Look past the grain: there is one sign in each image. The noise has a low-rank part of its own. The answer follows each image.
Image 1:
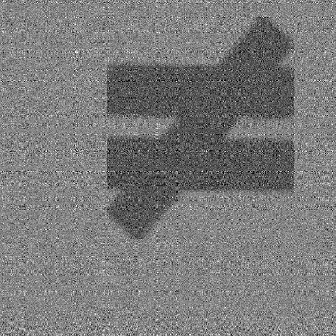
not-equal sign
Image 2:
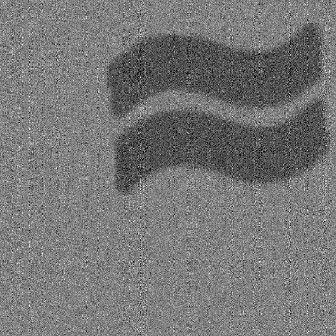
approximately sign
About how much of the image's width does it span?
two thirds
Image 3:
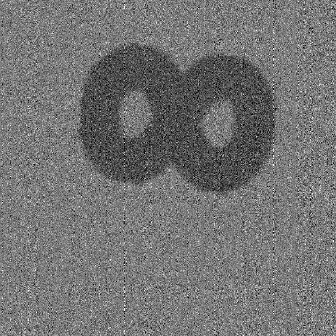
infinity sign
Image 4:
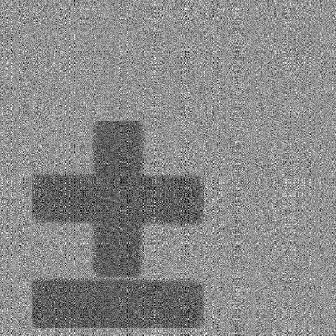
plus-minus sign
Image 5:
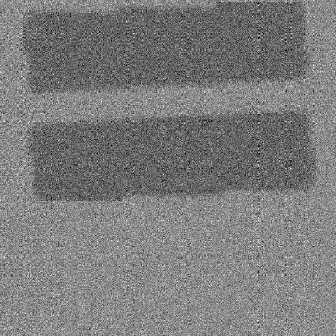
equals sign
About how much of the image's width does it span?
nearly all
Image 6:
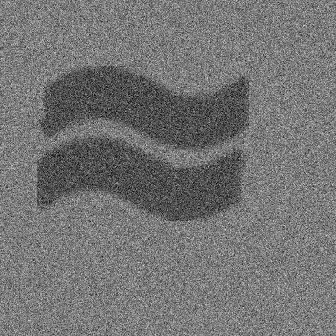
approximately sign
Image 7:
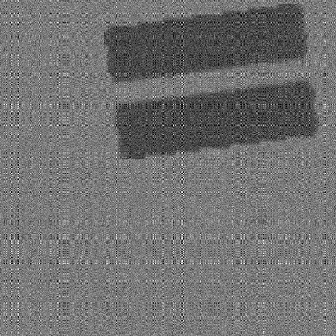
equals sign
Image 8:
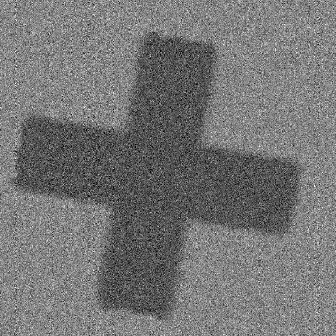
plus sign
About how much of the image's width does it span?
nearly all
